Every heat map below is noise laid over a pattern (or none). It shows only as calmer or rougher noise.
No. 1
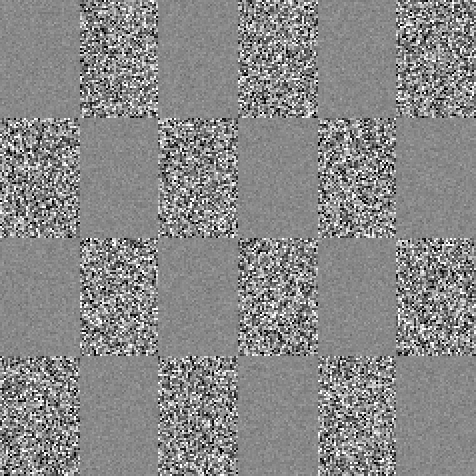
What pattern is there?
a checkerboard
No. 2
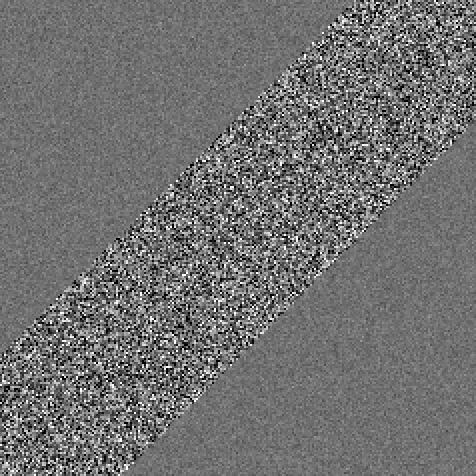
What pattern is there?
a diagonal band
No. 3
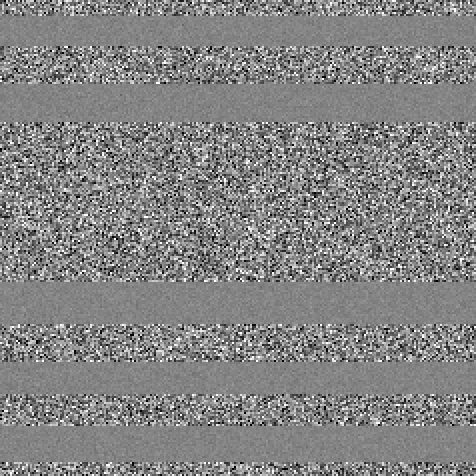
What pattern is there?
bands of rows
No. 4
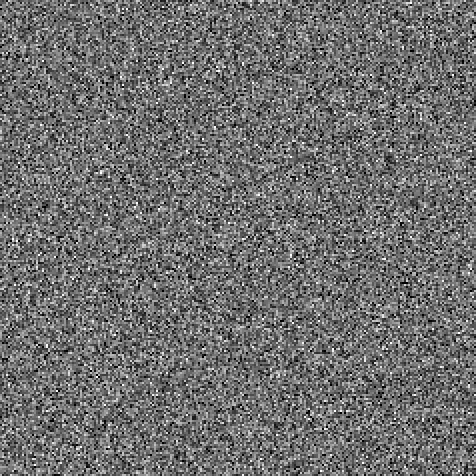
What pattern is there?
only noise
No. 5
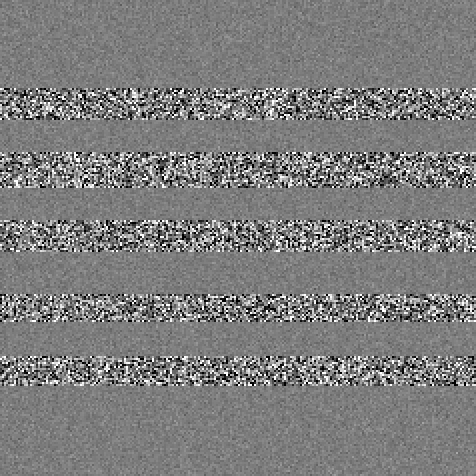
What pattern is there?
bands of rows
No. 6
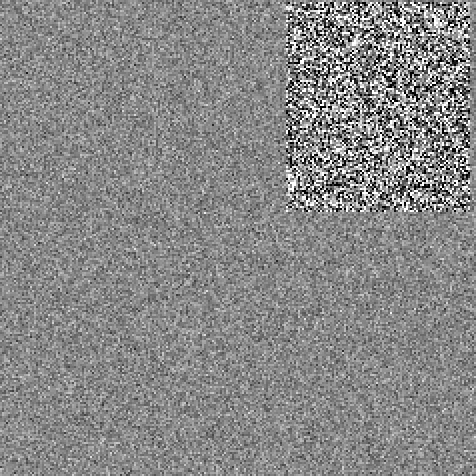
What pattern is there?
one block
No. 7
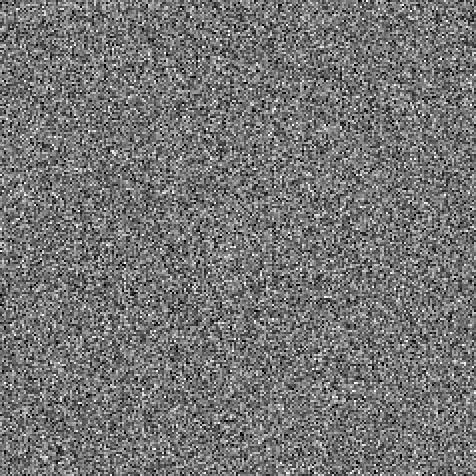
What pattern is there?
only noise
